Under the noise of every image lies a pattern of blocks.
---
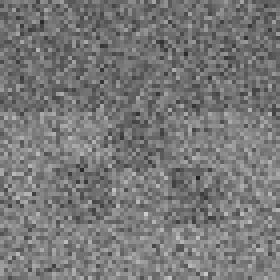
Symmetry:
left and right mirror each other
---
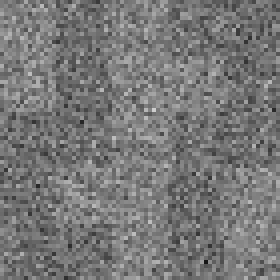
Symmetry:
the same after a half turn
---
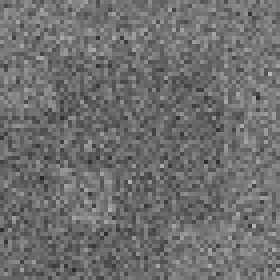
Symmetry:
mirrored about the diagonal from the bottom left
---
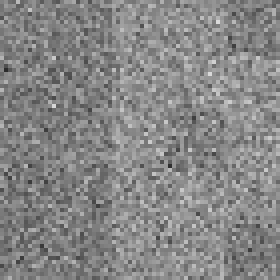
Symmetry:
top and bottom mirror each other
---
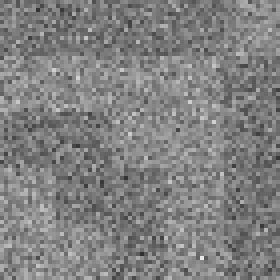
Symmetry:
mirrored about the diagonal from the bottom left
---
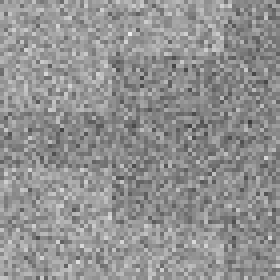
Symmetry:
top and bottom mirror each other
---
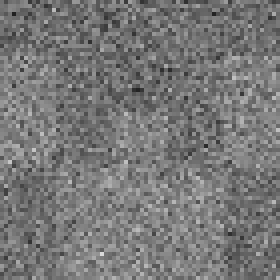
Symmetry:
left and right mirror each other
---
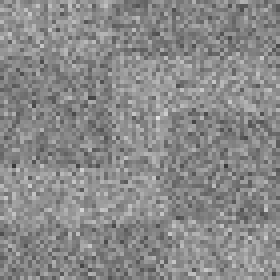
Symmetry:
the same after a half turn
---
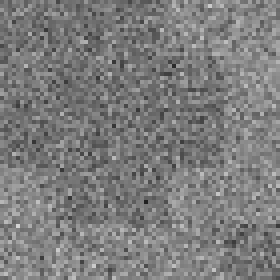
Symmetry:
mirrored about the diagonal from the top left
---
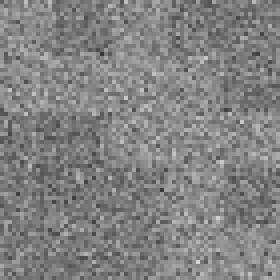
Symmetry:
mirrored about the diagonal from the bottom left
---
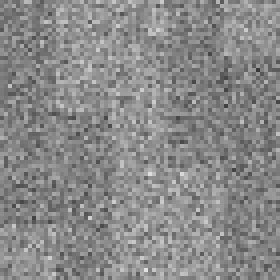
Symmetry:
the same after a half turn
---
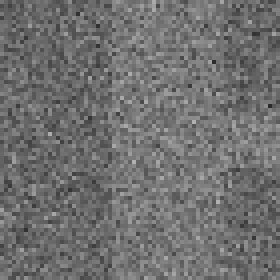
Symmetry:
top and bottom mirror each other
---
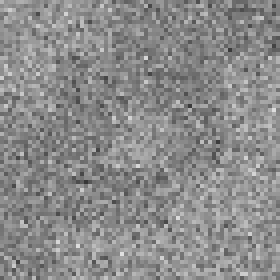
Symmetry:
mirrored about the diagonal from the top left
